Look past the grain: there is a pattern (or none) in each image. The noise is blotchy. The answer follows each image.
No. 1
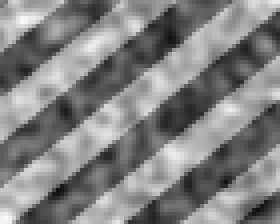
diagonal stripes
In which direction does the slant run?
bottom left to top right
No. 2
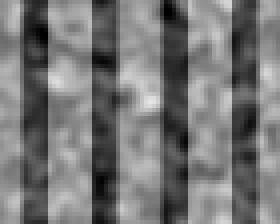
vertical stripes
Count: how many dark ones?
4
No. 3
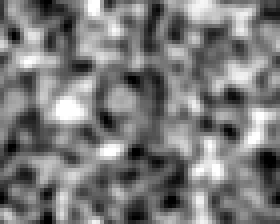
only noise
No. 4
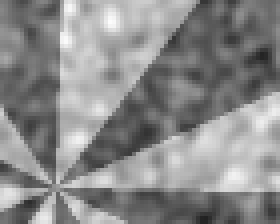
spokes from one point
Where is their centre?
bottom left
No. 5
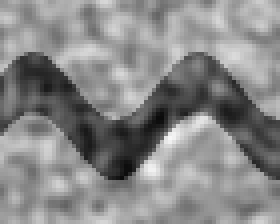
a wavy band
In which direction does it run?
left to right
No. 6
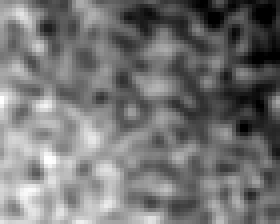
a smooth slope
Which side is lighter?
bottom left
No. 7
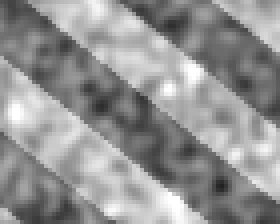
diagonal stripes
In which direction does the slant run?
top left to bottom right
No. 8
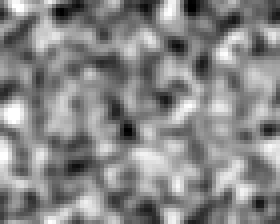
only noise
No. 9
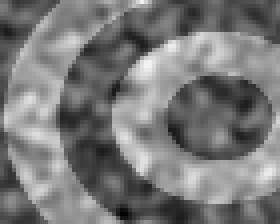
rings round one point
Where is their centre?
middle right
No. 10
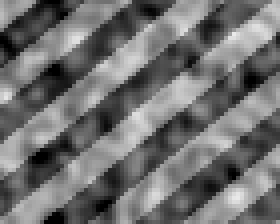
diagonal stripes
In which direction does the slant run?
bottom left to top right
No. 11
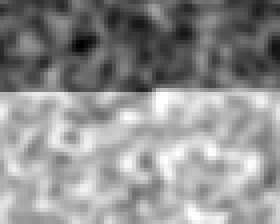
a sharp edge
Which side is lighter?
bottom
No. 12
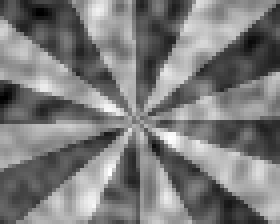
spokes from one point
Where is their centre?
centre
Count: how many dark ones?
8
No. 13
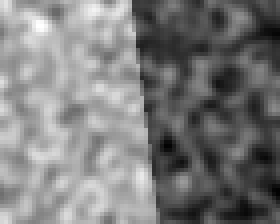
a sharp edge
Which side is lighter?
left
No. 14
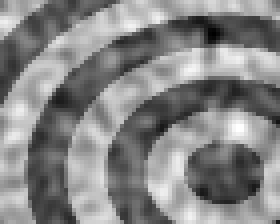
rings round one point
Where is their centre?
bottom right
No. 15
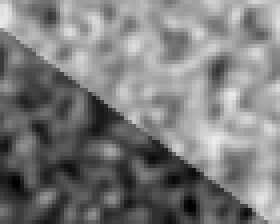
a sharp edge
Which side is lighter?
top right
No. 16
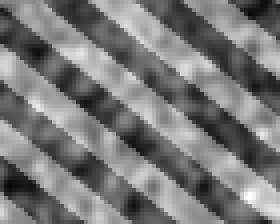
diagonal stripes
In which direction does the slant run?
top left to bottom right
